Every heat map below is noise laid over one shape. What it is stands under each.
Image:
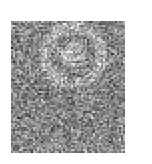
bullseye
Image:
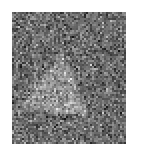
triangle
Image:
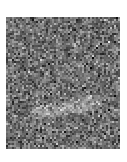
bar
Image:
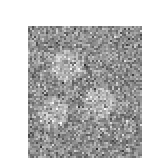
three dots
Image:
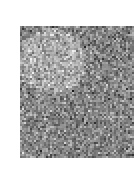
disc
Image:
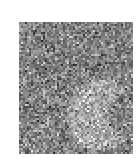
disc with a wedge cut out
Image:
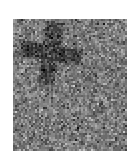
cross
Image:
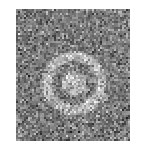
bullseye
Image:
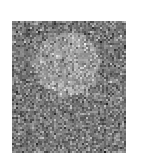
disc
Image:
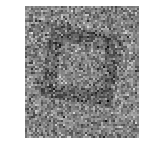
square frame
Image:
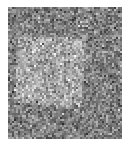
square
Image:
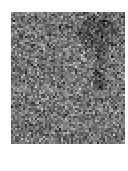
lollipop
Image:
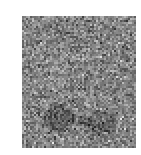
dumbbell
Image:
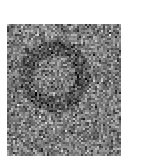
ring
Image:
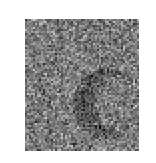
crescent
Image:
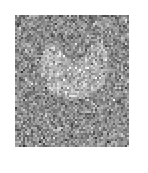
disc with a wedge cut out
